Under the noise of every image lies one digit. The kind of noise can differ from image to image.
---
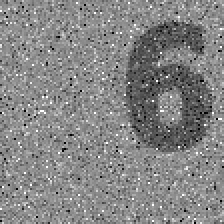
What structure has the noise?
heavy tails
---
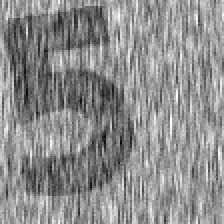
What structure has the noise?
streaked along the columns
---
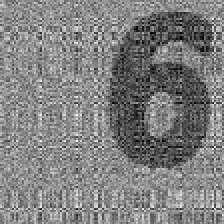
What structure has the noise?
low rank plus noise
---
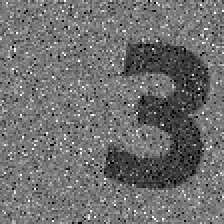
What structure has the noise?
heavy tails
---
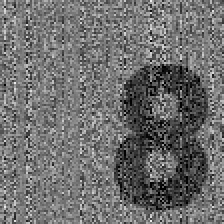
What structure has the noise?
columns of uneven size
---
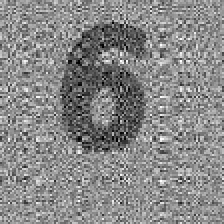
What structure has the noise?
low rank plus noise
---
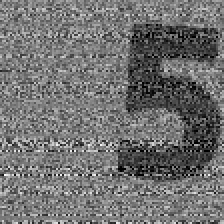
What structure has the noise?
rows of uneven size
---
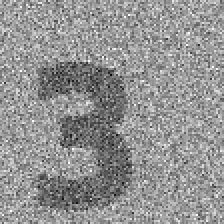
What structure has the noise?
independent entries
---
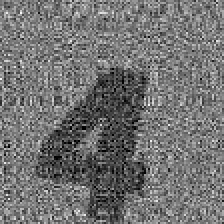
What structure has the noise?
low rank plus noise
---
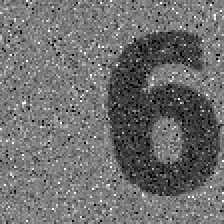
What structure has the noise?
heavy tails
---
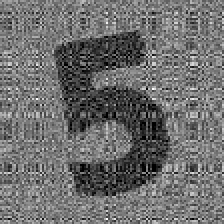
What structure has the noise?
low rank plus noise
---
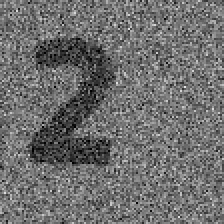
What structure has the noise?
independent entries
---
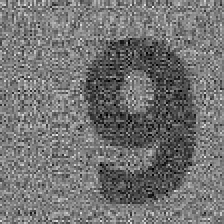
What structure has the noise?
low rank plus noise
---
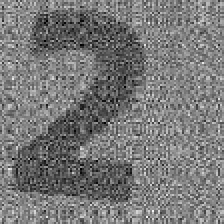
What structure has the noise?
low rank plus noise
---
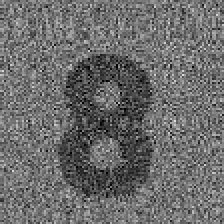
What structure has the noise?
low rank plus noise
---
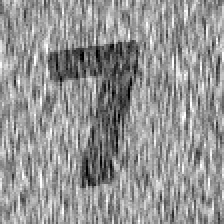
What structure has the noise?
streaked along the columns
